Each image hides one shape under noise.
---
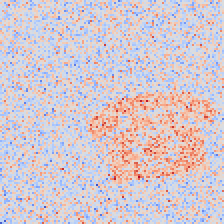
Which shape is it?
telephone
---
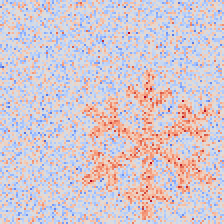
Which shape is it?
snowflake
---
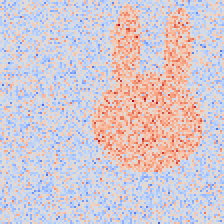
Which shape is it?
rabbit's head
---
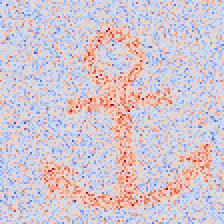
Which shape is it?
anchor
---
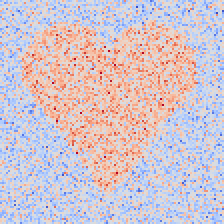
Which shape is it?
heart
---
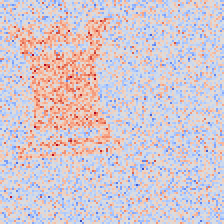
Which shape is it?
chess rook
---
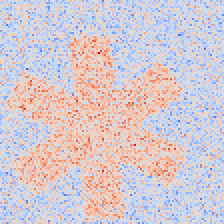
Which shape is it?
asterisk
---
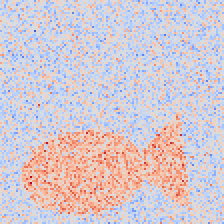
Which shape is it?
fish
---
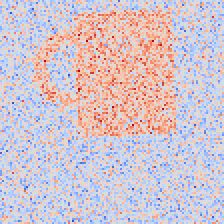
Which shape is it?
cup
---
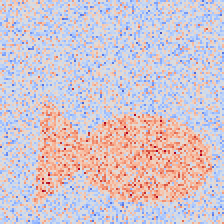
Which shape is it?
fish
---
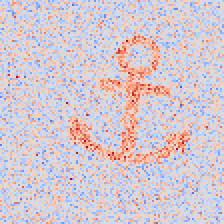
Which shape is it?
anchor
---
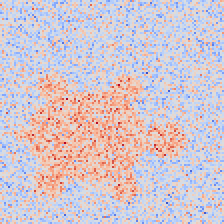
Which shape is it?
turtle
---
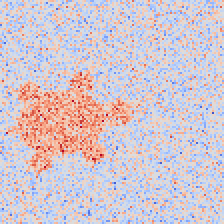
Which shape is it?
turtle
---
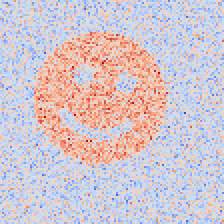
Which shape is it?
smiling face
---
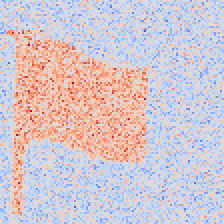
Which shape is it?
flag
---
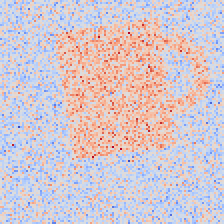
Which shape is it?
cup
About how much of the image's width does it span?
two thirds
